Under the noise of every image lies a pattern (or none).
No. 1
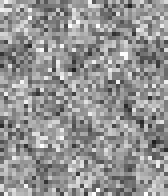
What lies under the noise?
a checkerboard
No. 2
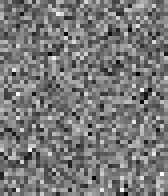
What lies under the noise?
only noise
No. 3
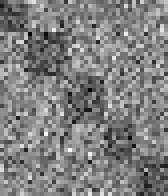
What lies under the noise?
blocks along the diagonal
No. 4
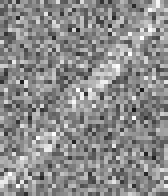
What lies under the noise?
a diagonal band
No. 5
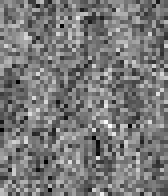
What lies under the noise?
a checkerboard
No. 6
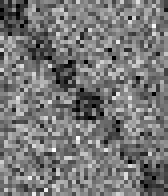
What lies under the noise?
blocks along the diagonal
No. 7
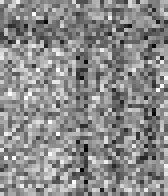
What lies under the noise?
bands of rows crossing bands of columns
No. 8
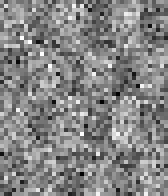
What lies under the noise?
a checkerboard
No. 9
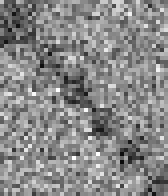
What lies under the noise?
blocks along the diagonal
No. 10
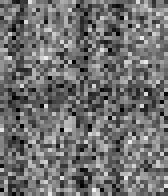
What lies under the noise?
bands of rows crossing bands of columns
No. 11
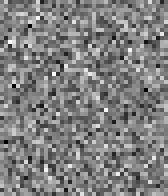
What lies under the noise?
only noise
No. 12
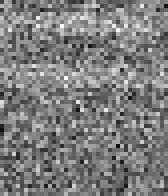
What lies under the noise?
bands of rows
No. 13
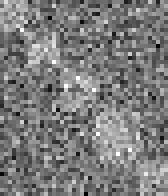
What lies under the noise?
blocks along the diagonal
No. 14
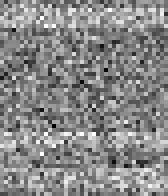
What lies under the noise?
bands of rows
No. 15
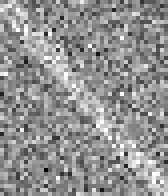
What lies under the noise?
a diagonal band
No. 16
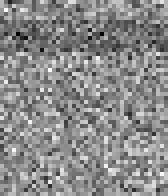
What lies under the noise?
one band of rows
